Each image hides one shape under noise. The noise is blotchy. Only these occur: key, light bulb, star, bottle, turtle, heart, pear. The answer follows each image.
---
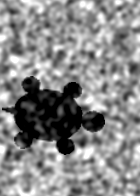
turtle
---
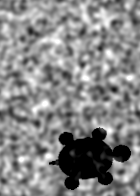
turtle
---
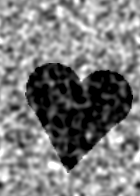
heart
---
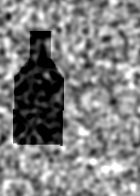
bottle
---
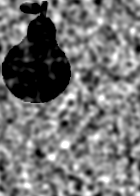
pear
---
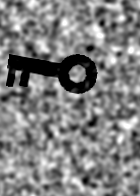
key
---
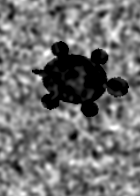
turtle
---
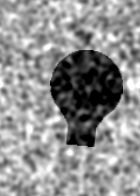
light bulb
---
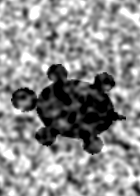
turtle
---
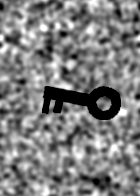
key
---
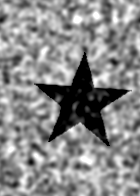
star
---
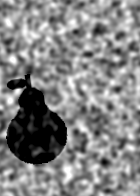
pear
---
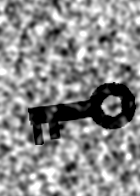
key
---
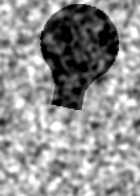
light bulb
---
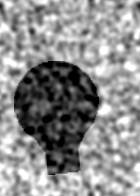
light bulb
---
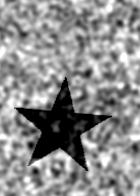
star
